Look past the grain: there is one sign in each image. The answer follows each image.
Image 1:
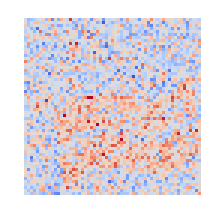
approximately sign
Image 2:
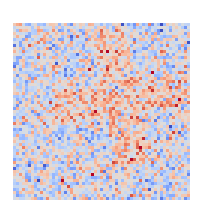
plus sign
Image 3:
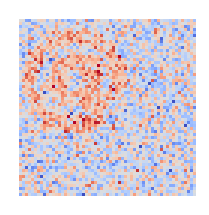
at sign
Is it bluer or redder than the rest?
redder
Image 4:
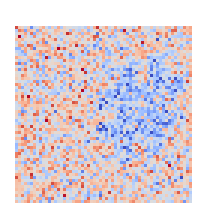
hash sign
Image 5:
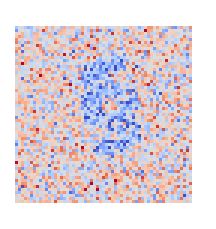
section sign
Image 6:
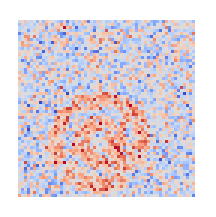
at sign
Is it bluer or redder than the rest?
redder
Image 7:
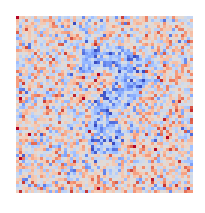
question mark
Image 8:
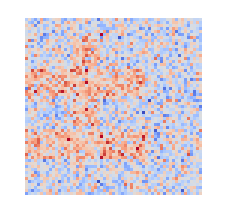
plus-minus sign
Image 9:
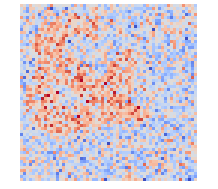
ampersand
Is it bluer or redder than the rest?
redder
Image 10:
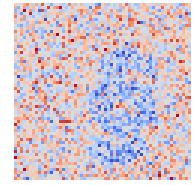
section sign
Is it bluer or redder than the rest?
bluer
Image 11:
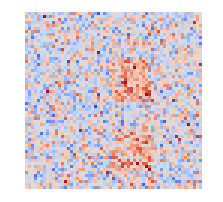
colon
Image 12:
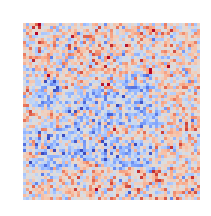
not-equal sign
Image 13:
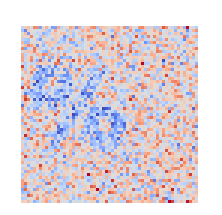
percent sign
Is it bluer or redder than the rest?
bluer
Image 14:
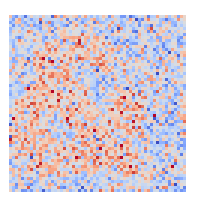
ampersand
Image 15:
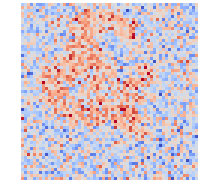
ampersand
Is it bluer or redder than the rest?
redder
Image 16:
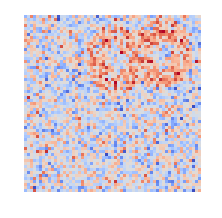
infinity sign
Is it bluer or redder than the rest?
redder
